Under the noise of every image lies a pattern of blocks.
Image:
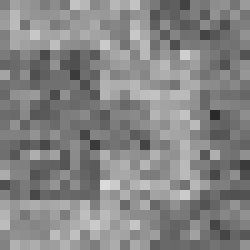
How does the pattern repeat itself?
top and bottom mirror each other
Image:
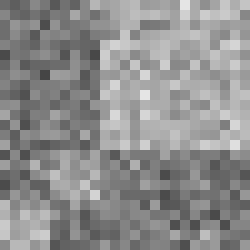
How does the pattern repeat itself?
mirrored about the diagonal from the bottom left
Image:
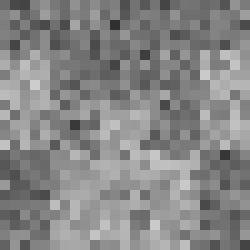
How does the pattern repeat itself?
left and right mirror each other
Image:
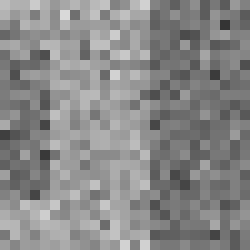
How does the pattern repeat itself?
top and bottom mirror each other
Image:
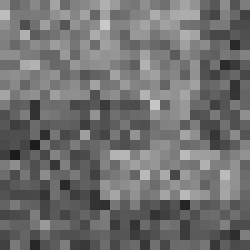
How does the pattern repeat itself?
no symmetry
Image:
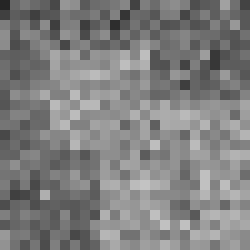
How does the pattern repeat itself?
mirrored about the diagonal from the top left
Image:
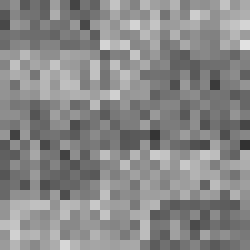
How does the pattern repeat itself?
the same after a half turn
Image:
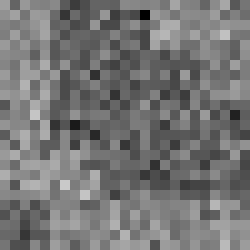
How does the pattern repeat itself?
mirrored about the diagonal from the bottom left
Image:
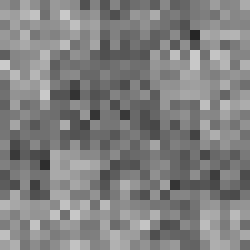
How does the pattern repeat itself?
mirrored about the diagonal from the top left
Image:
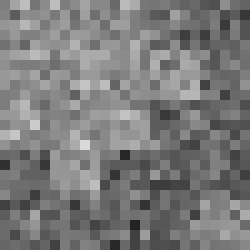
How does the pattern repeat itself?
mirrored about the diagonal from the top left
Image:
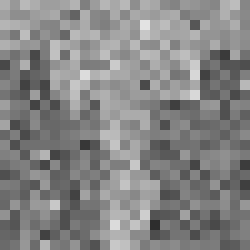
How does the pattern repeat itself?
left and right mirror each other
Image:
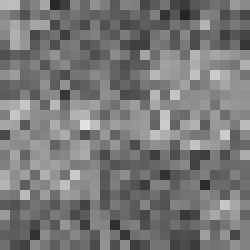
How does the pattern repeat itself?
the same after a half turn
